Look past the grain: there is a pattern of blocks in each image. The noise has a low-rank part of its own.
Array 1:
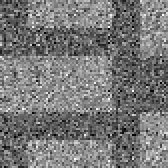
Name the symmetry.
top and bottom mirror each other
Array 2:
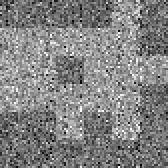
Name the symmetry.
no symmetry
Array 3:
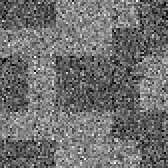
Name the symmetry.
top and bottom mirror each other
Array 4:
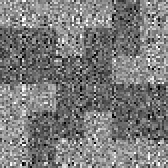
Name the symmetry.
the same after a half turn
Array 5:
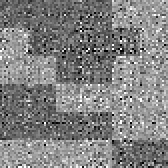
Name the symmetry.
no symmetry
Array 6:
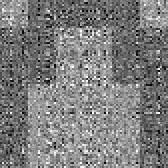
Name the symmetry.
left and right mirror each other
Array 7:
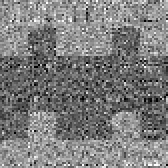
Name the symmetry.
left and right mirror each other
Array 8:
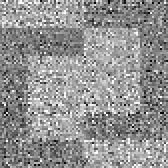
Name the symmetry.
the same after a half turn
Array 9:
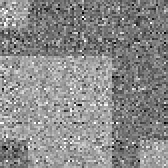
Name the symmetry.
mirrored about the diagonal from the bottom left
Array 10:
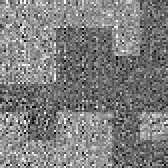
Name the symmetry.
no symmetry
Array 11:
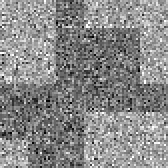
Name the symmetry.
mirrored about the diagonal from the bottom left
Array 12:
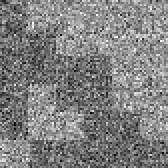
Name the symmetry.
mirrored about the diagonal from the bottom left
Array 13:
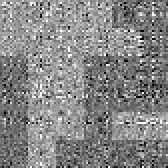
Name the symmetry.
no symmetry
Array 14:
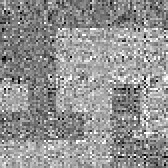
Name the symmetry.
no symmetry
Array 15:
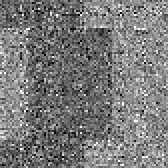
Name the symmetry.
top and bottom mirror each other
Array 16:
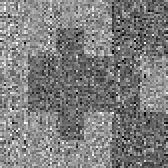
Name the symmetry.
top and bottom mirror each other
